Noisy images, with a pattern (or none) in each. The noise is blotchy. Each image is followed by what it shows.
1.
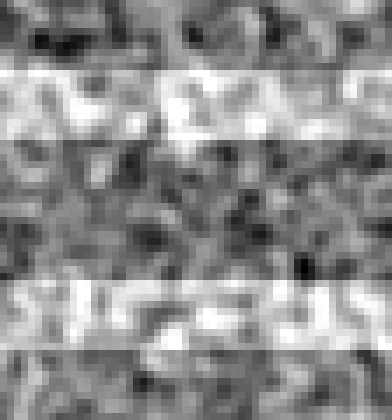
horizontal stripes
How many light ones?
2
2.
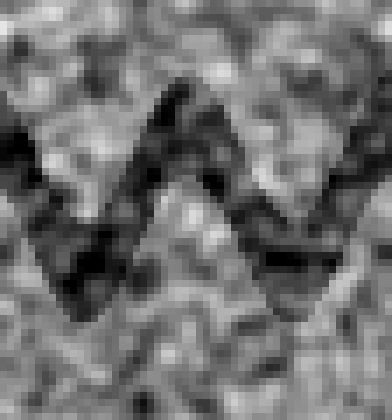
a wavy band
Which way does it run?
left to right
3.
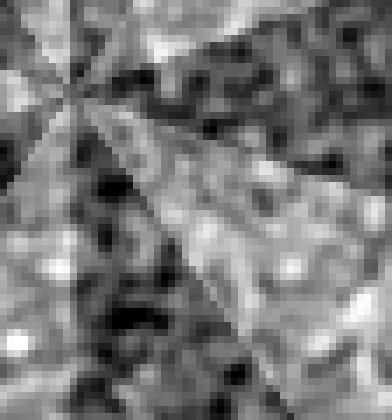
spokes from one point
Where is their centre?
top left
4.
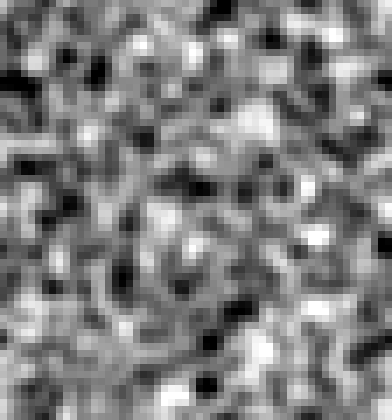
only noise
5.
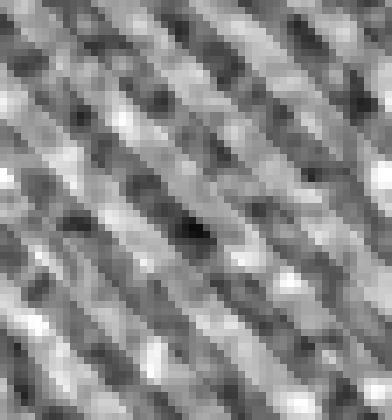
diagonal stripes
